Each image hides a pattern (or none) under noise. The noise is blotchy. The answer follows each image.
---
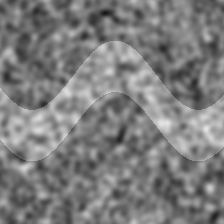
a wavy band
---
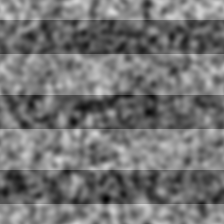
horizontal stripes
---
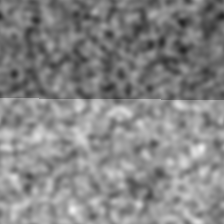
a sharp edge
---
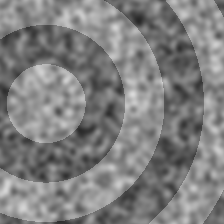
rings round one point
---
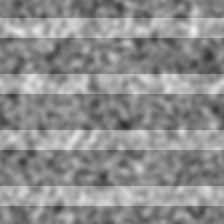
horizontal stripes
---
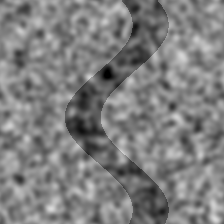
a wavy band
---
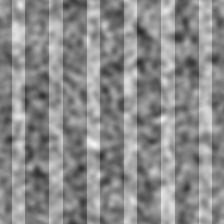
vertical stripes
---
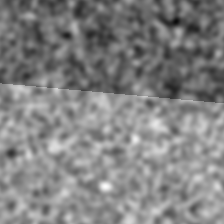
a sharp edge
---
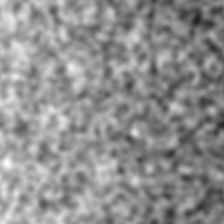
a smooth slope
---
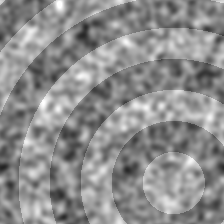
rings round one point
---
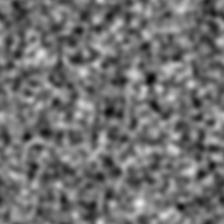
only noise
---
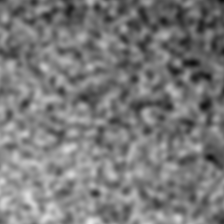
a smooth slope
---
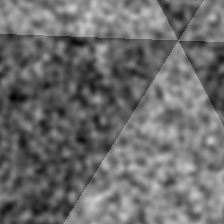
spokes from one point
